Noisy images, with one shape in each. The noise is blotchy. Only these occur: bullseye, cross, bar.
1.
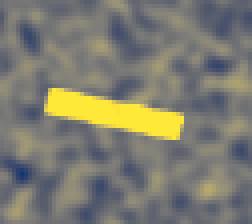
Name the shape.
bar
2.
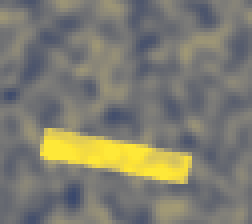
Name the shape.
bar
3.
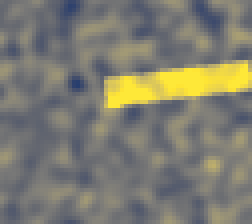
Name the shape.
bar
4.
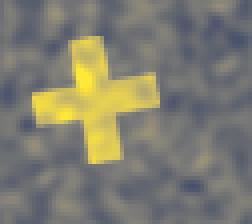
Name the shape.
cross
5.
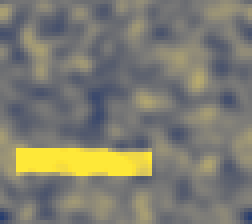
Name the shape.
bar
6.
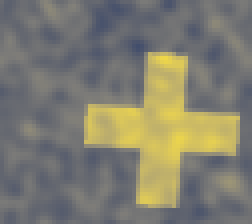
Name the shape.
cross
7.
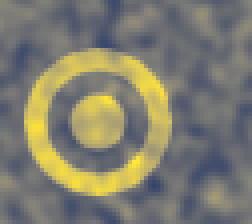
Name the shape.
bullseye
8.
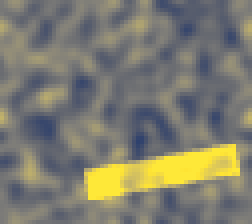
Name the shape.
bar
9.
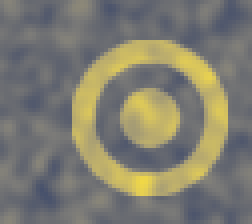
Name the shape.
bullseye
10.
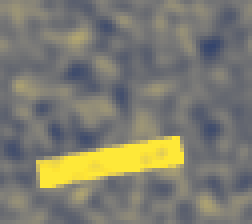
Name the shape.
bar
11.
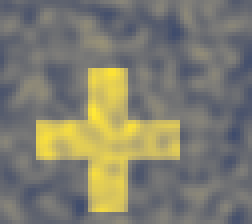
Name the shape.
cross
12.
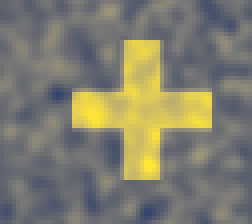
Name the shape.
cross
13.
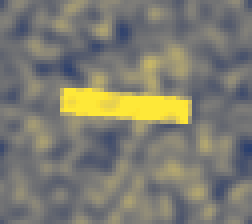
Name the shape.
bar
